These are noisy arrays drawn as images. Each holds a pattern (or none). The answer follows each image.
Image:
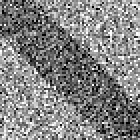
a diagonal band
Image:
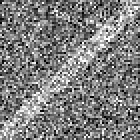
a diagonal band
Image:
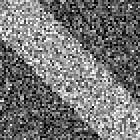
a diagonal band
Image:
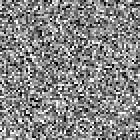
only noise
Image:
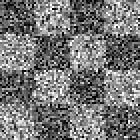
a checkerboard
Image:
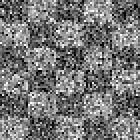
a checkerboard
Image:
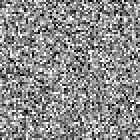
only noise
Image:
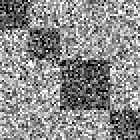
blocks along the diagonal
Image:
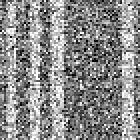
bands of columns
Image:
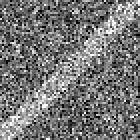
a diagonal band
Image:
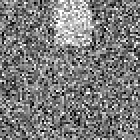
one block
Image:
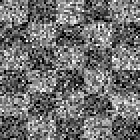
a checkerboard
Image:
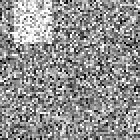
one block
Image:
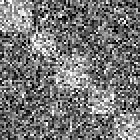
blocks along the diagonal
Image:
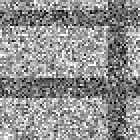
bands of rows crossing bands of columns
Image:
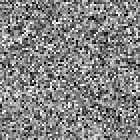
only noise
